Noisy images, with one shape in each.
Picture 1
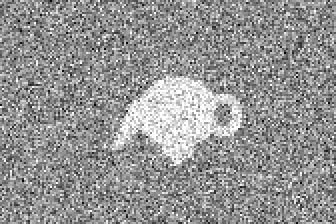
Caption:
light teapot, centre
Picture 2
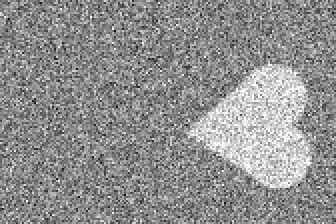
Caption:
light heart
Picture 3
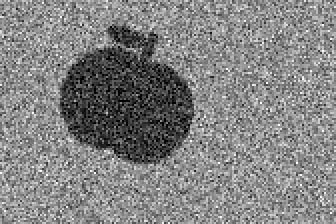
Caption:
dark apple
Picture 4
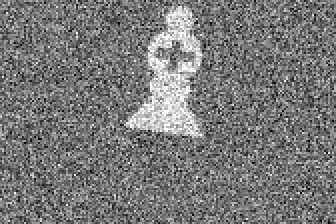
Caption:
light chess bishop
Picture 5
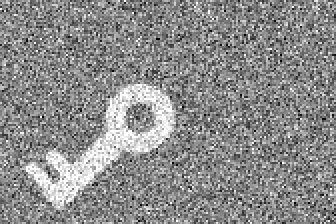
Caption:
light key
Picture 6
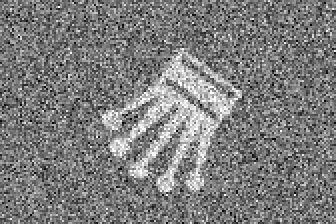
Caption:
light chess queen
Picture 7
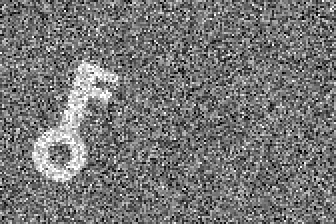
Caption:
light key
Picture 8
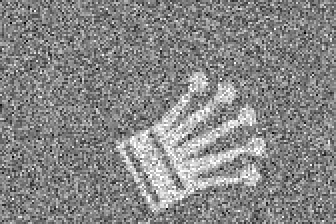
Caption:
light chess queen
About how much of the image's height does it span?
two thirds
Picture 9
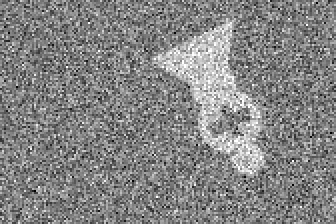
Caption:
light chess bishop
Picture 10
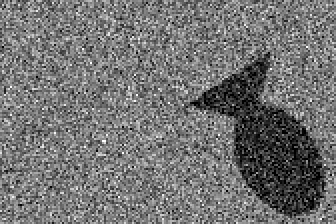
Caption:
dark fish
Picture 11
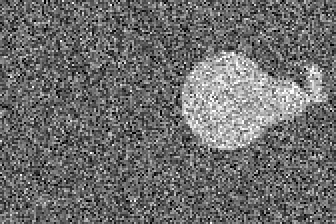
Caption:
light pear, middle right
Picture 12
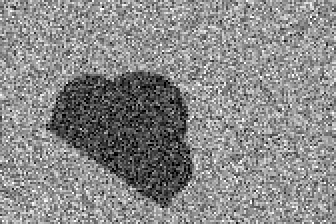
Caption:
dark cloud
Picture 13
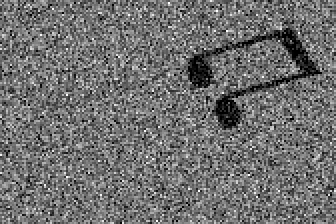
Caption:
dark pair of musical notes
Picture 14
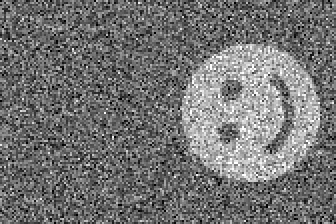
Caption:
light smiling face
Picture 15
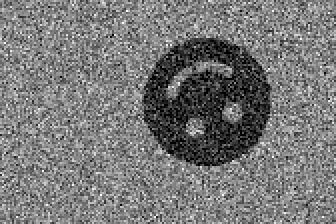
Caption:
dark smiling face
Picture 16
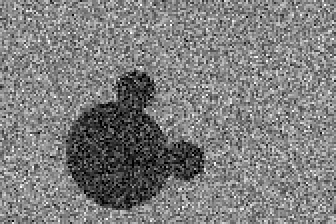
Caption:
dark bear's head
